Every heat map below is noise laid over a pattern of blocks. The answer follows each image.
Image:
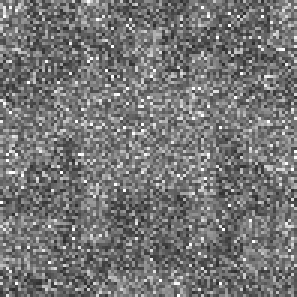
left and right mirror each other
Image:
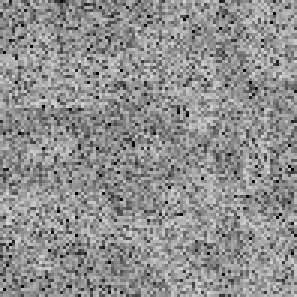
top and bottom mirror each other
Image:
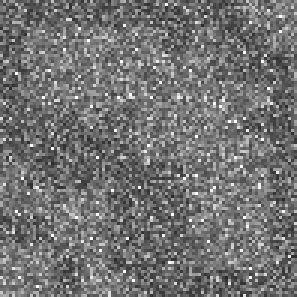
mirrored about the diagonal from the bottom left
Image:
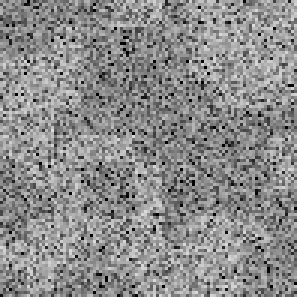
mirrored about the diagonal from the bottom left
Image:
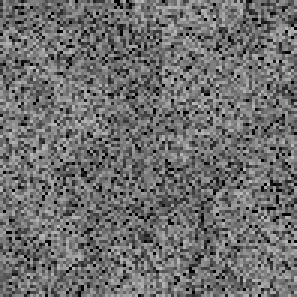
no symmetry
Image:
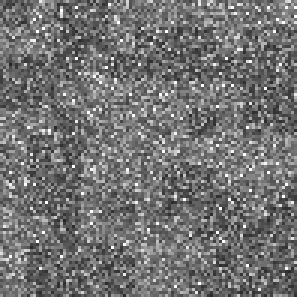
mirrored about the diagonal from the top left
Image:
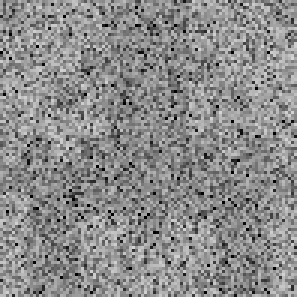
left and right mirror each other
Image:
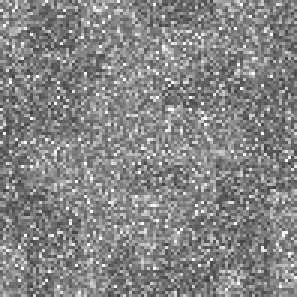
no symmetry
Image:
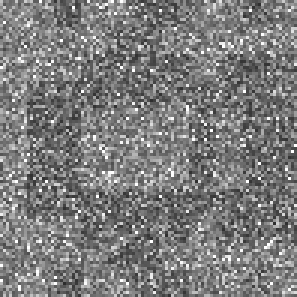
top and bottom mirror each other
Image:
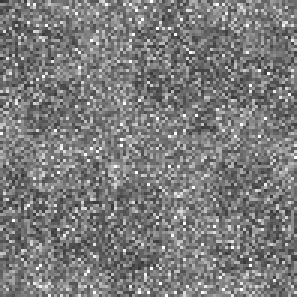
the same after a half turn
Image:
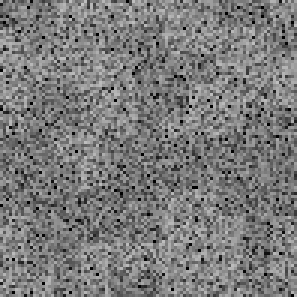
no symmetry
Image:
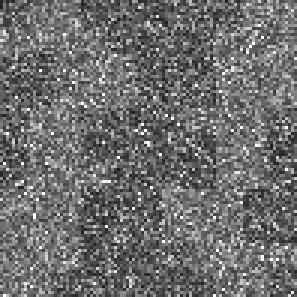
the same after a half turn
